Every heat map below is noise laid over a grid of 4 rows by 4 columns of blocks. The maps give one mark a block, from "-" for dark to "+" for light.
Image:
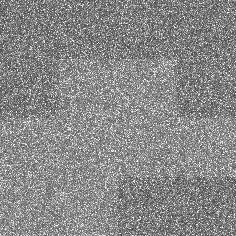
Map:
----
-++-
++++
++--
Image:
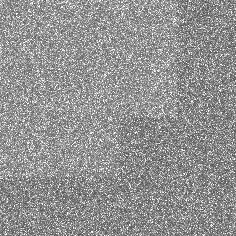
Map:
+++-
+++-
++--
----
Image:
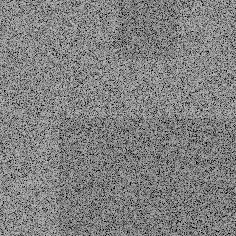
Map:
++-+
++++
+---
+---
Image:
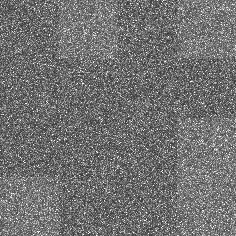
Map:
-+-+
----
---+
+--+
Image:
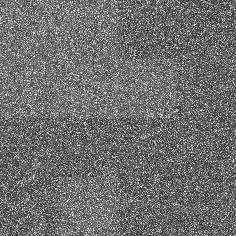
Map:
++--
+++-
----
-+--
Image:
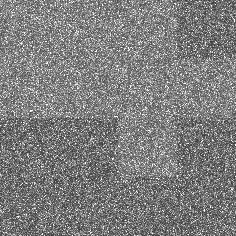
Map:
+++-
++++
--+-
----
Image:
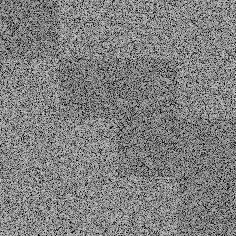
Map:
-+++
+--+
++--
+++-
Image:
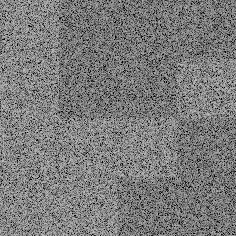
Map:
+---
+--+
+++-
++--
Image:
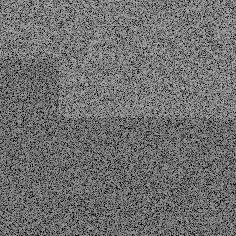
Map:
++++
-+++
----
----
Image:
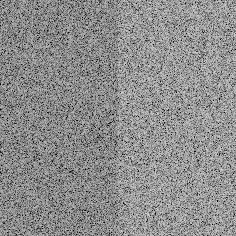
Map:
--++
--++
--++
--++
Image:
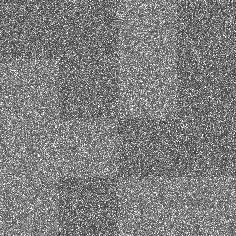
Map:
--+-
+-+-
++--
+-++
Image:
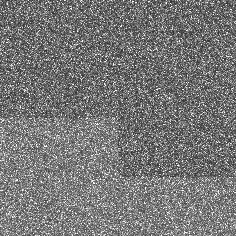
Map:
----
----
++--
++++
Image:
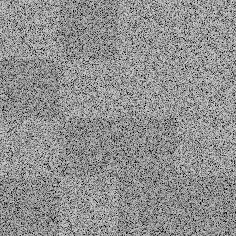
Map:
+-++
-+++
+--+
-+--
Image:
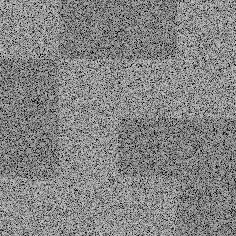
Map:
+--+
-+++
-+--
+++-
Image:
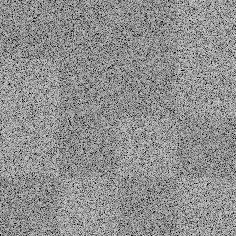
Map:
---+
+--+
+-+-
-+-+
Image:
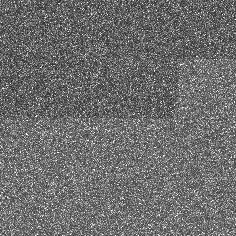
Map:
----
---+
++++
++++
